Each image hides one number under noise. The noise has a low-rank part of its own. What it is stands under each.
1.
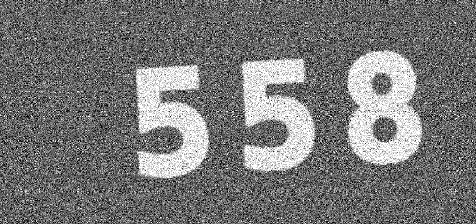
558
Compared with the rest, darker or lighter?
lighter
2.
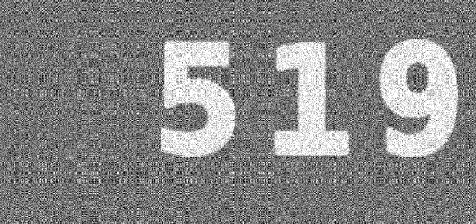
519
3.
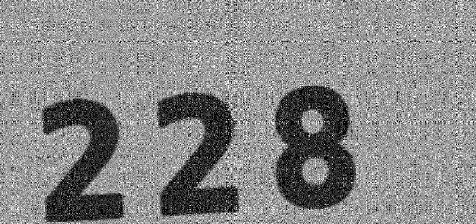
228
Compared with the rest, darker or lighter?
darker
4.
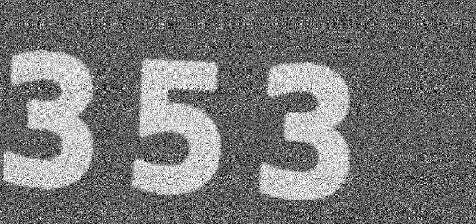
353
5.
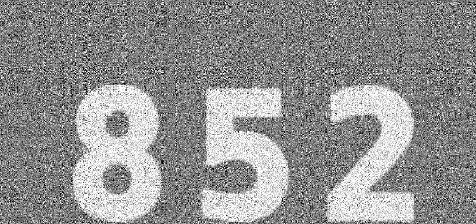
852
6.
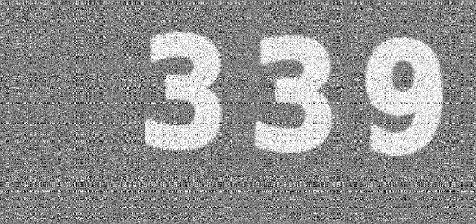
339
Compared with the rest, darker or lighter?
lighter
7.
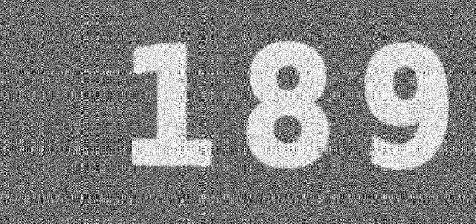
189
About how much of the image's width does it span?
two thirds
